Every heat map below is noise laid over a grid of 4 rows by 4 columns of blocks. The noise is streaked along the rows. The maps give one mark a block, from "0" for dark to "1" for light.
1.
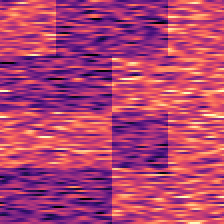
1 0 0 1
0 0 1 1
1 1 0 1
0 0 1 1
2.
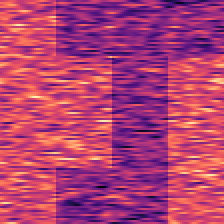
1 0 0 0
1 1 0 1
1 1 0 1
1 0 0 1
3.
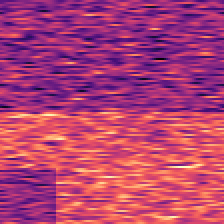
0 0 0 0
0 0 0 0
1 1 1 1
0 1 1 1
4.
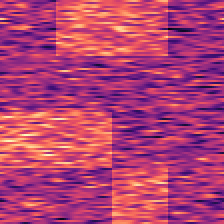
0 1 1 0
0 0 0 0
1 1 0 0
0 0 1 0
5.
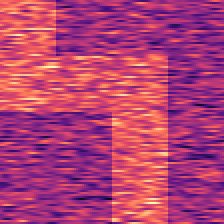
1 0 0 0
1 1 1 0
0 0 1 0
0 0 1 0
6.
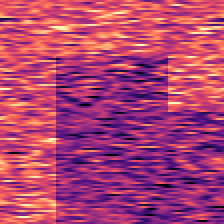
1 1 1 1
1 0 0 1
1 0 0 0
1 0 0 0
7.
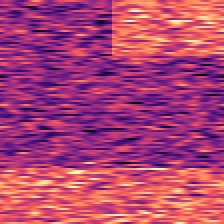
0 0 1 1
0 0 0 0
0 0 0 0
1 1 1 1
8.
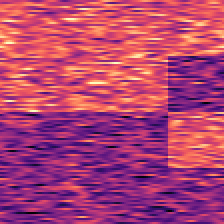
1 1 1 1
1 1 1 0
0 0 0 1
0 0 0 0
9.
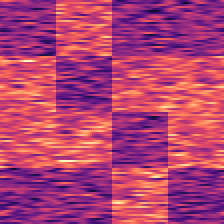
0 1 0 0
1 0 1 1
1 1 0 1
0 0 1 0
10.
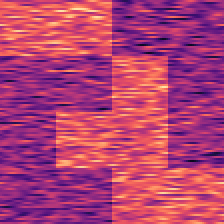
1 1 0 0
0 0 1 0
0 1 1 0
0 0 1 1
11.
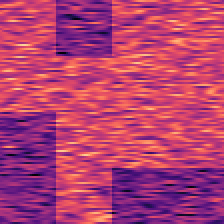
1 0 1 1
1 1 1 1
0 1 1 1
0 1 0 0
